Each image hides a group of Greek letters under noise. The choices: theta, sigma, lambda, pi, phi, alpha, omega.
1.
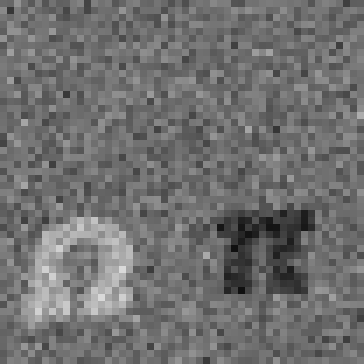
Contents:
bottom left: light omega; bottom right: dark pi
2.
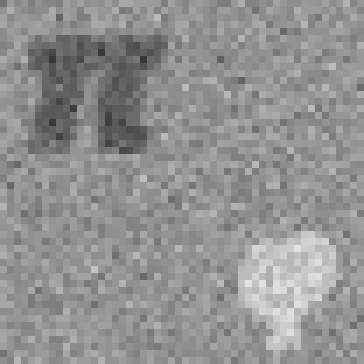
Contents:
top left: dark pi; bottom right: light phi
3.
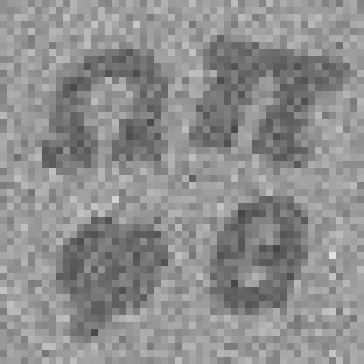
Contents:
top left: dark omega; top right: dark pi; bottom left: dark phi; bottom right: dark theta
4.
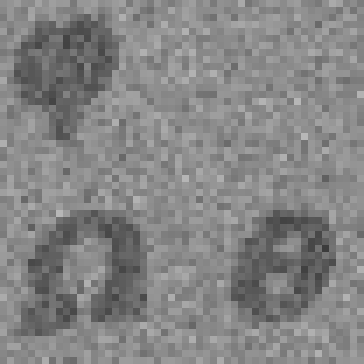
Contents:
top left: dark phi; bottom left: dark omega; bottom right: dark theta
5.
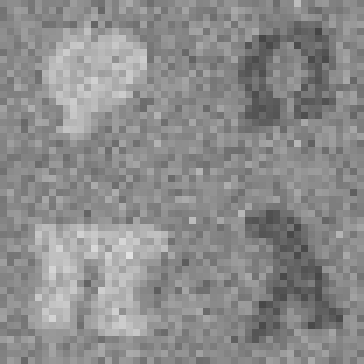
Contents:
top left: light phi; top right: dark omega; bottom left: light pi; bottom right: dark lambda
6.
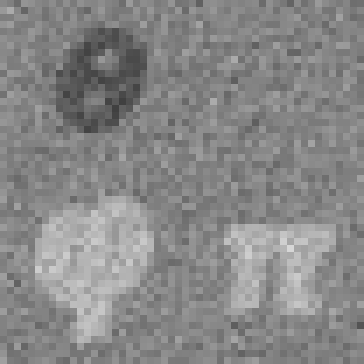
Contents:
top left: dark theta; bottom left: light phi; bottom right: light pi
